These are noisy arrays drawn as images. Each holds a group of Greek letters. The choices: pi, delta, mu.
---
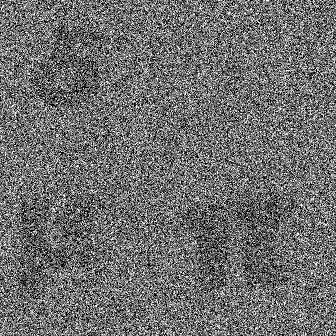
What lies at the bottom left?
mu
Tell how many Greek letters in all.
3
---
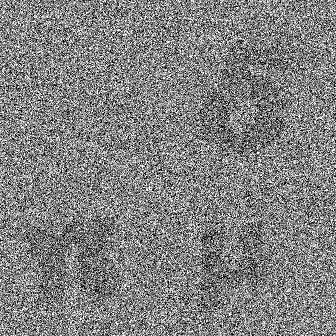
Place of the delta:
top right
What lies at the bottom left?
pi
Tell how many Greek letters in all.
3
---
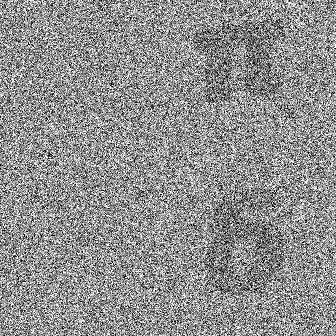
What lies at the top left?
nothing
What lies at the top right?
pi
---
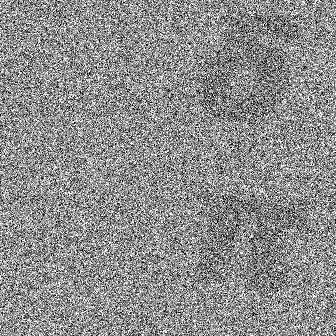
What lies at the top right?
delta
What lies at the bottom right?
pi
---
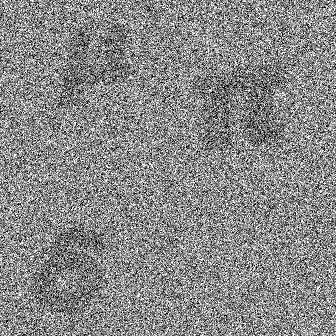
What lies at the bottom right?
nothing
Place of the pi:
top right
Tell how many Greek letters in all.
3
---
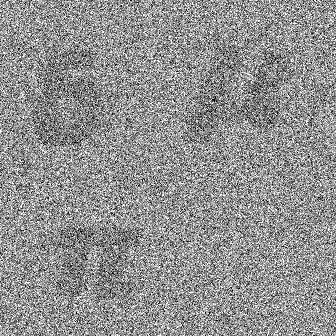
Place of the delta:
top left
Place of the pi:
bottom left
